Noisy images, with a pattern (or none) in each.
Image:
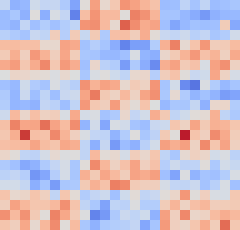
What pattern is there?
a checkerboard
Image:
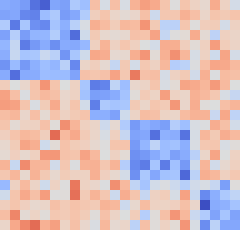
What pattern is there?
blocks along the diagonal
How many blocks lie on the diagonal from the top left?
4
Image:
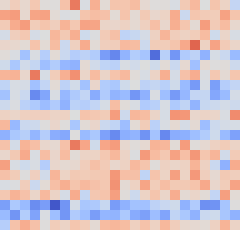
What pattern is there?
bands of rows
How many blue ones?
4
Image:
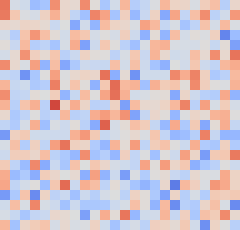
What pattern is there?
only noise
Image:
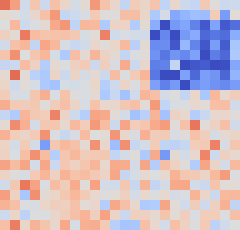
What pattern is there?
one block
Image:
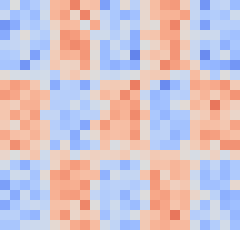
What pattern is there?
a checkerboard
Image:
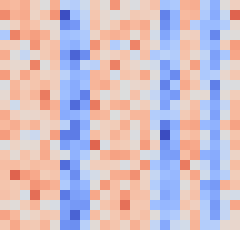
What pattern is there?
bands of columns
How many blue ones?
3
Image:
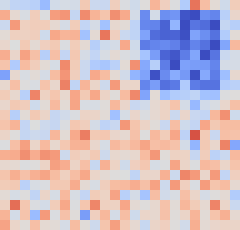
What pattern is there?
one block
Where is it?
top right
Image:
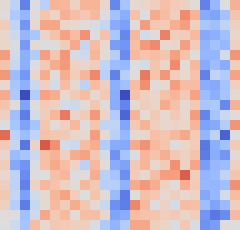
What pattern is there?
bands of columns
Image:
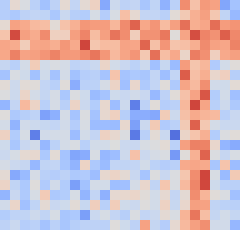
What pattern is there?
bands of rows crossing bands of columns
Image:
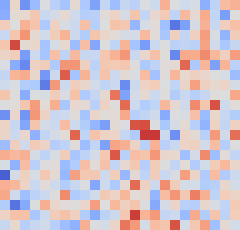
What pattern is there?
only noise
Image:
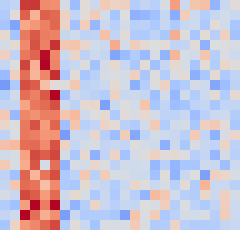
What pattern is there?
one band of columns
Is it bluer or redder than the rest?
redder
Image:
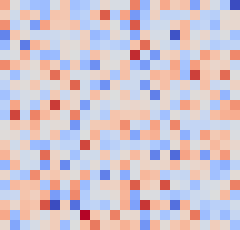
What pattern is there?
only noise
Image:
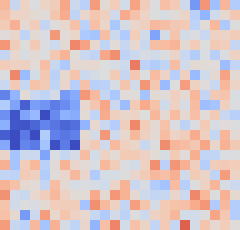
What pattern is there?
one block
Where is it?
middle left
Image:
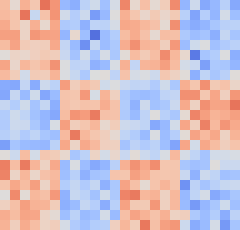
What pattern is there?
a checkerboard
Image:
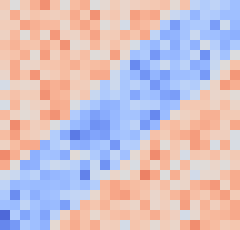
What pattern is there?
a diagonal band
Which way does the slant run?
bottom left to top right
